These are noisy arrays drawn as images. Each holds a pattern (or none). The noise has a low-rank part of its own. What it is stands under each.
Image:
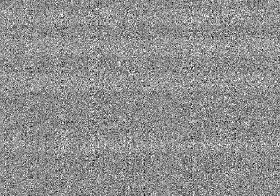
bands of rows
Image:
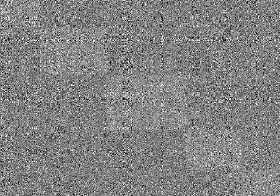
blocks along the diagonal
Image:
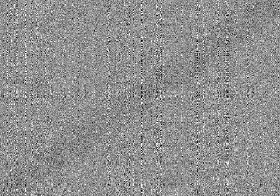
a diagonal band
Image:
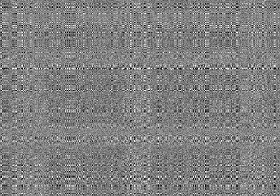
bands of rows crossing bands of columns
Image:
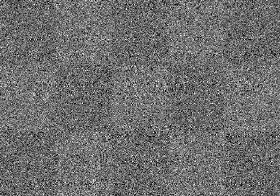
a checkerboard
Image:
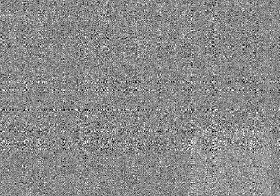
one block
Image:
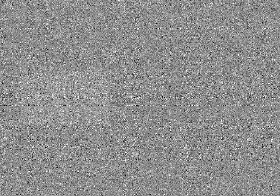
one block
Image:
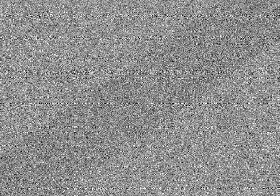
a diagonal band
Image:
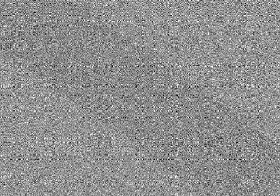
a diagonal band
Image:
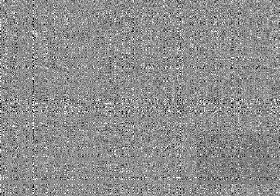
one block
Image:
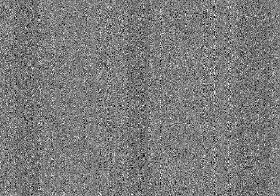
bands of columns
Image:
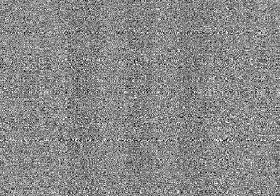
bands of columns
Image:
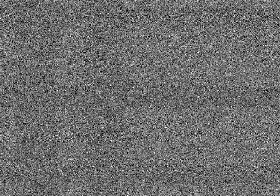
bands of rows crossing bands of columns
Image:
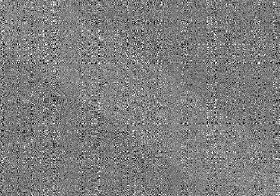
a diagonal band
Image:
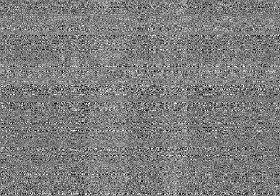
bands of rows crossing bands of columns
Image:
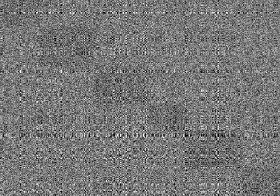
blocks along the diagonal
